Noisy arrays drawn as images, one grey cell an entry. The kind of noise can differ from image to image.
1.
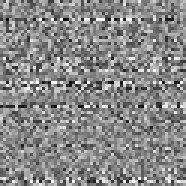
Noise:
rows of uneven size
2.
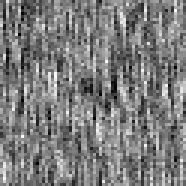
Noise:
streaked along the columns
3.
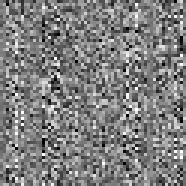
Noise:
columns of uneven size
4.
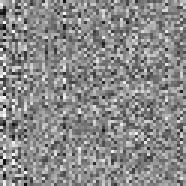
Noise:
columns of uneven size
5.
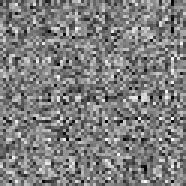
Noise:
low rank plus noise
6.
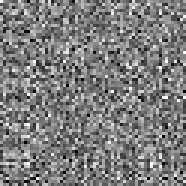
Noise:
low rank plus noise
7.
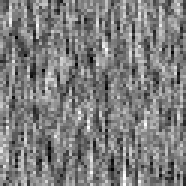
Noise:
streaked along the columns
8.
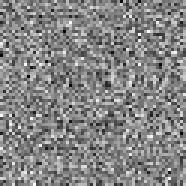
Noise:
low rank plus noise
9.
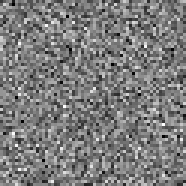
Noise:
independent entries
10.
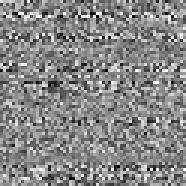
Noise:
rows of uneven size
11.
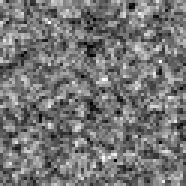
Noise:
blotchy
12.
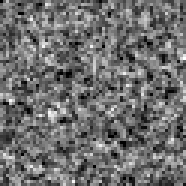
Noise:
blotchy
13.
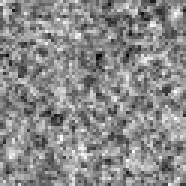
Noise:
blotchy
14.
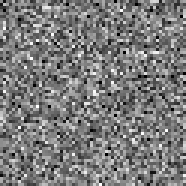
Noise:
independent entries
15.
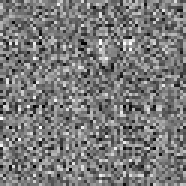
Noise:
low rank plus noise
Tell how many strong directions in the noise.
one
